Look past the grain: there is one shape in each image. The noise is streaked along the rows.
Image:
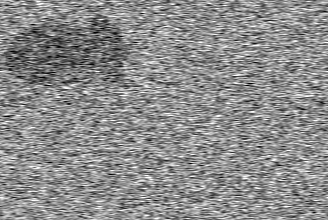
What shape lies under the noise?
footprint
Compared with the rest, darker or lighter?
darker
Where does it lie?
top left
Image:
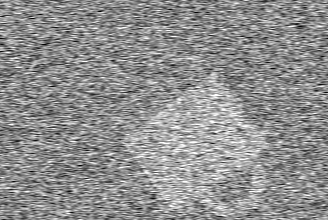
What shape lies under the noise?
cup
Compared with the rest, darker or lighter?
lighter
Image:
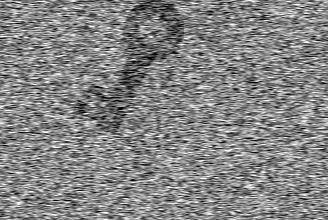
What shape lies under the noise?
key
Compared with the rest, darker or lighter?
darker
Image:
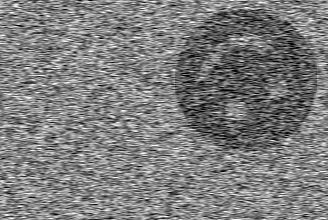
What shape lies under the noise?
smiling face
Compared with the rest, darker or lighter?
darker
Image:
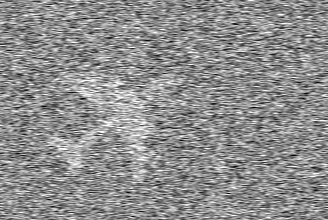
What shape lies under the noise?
airplane
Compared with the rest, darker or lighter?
lighter
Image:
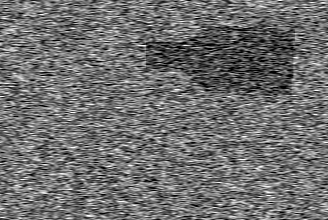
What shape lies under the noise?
bottle
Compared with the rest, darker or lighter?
darker
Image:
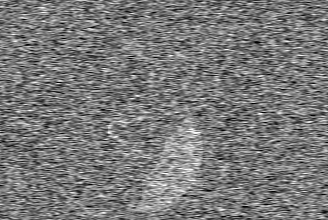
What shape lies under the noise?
umbrella
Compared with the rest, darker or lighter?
lighter
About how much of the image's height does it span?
half
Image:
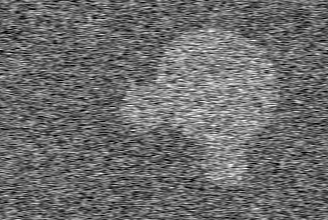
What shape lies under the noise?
bear's head
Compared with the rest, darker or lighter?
lighter
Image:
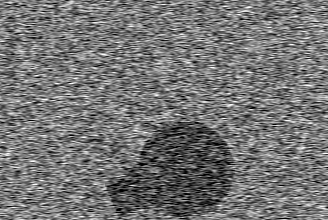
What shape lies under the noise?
light bulb
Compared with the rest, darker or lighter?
darker
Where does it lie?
bottom middle
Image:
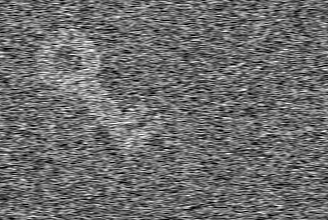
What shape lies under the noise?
key
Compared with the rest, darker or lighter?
lighter
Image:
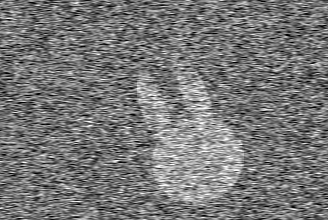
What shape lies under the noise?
rabbit's head
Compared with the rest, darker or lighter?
lighter
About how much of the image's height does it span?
two thirds
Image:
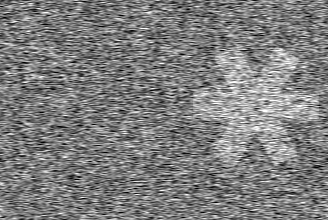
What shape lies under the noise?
asterisk
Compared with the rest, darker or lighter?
lighter
